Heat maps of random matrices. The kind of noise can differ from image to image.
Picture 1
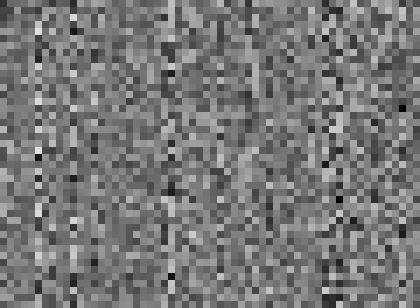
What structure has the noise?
columns of uneven size
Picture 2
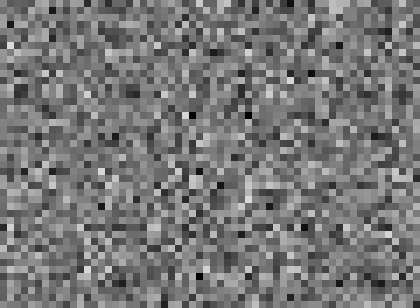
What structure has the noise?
low rank plus noise
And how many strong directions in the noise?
five to eight
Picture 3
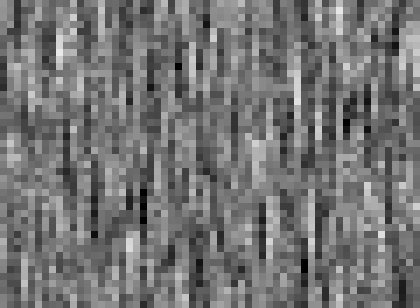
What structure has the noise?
streaked along the columns
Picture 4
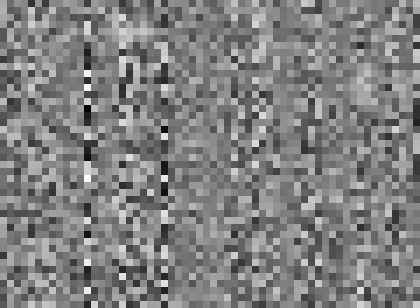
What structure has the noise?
columns of uneven size
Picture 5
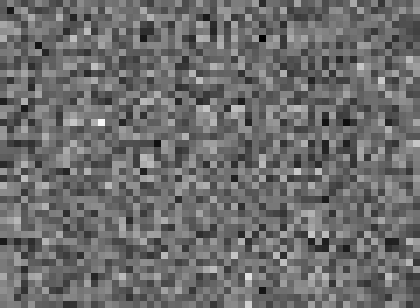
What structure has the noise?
low rank plus noise
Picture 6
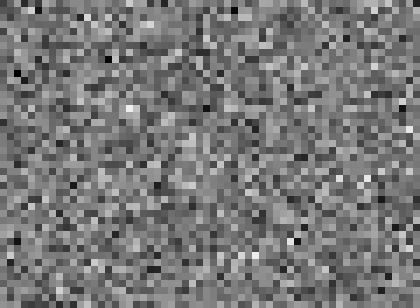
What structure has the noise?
independent entries
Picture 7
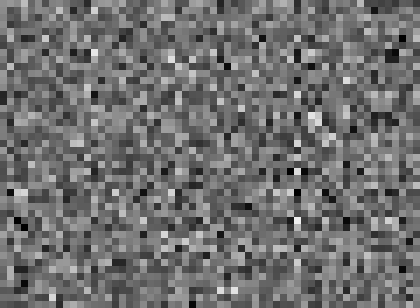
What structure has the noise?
low rank plus noise
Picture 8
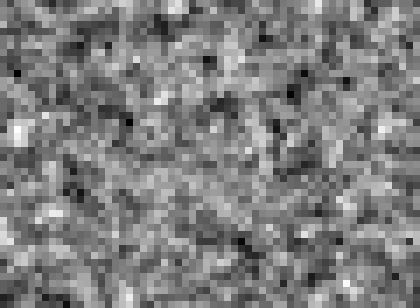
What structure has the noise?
blotchy
